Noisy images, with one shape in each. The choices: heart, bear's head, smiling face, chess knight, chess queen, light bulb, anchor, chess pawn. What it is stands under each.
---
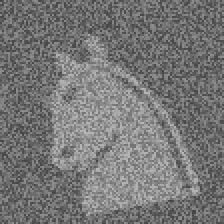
chess knight
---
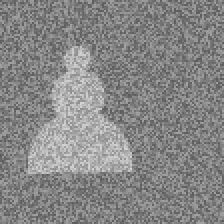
chess pawn
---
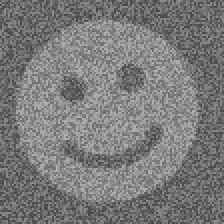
smiling face
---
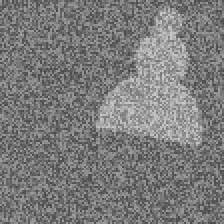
chess pawn
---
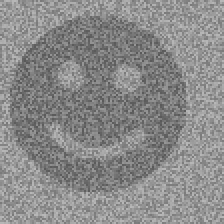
smiling face
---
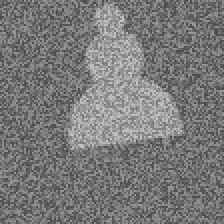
chess pawn
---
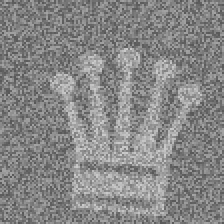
chess queen
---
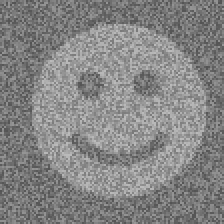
smiling face
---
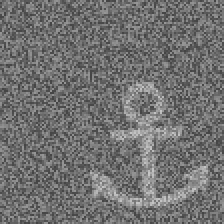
anchor
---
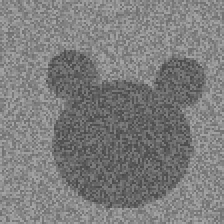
bear's head
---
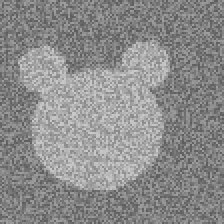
bear's head
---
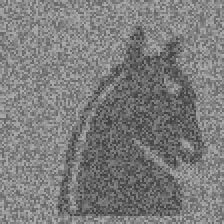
chess knight
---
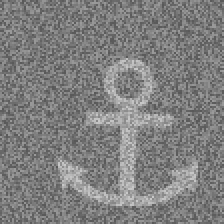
anchor
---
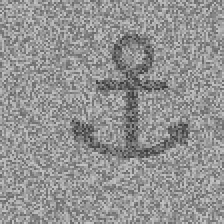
anchor
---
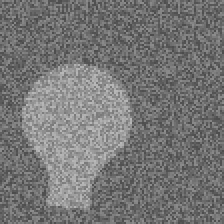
light bulb
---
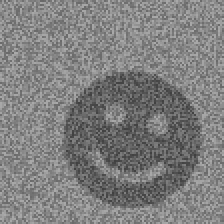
smiling face
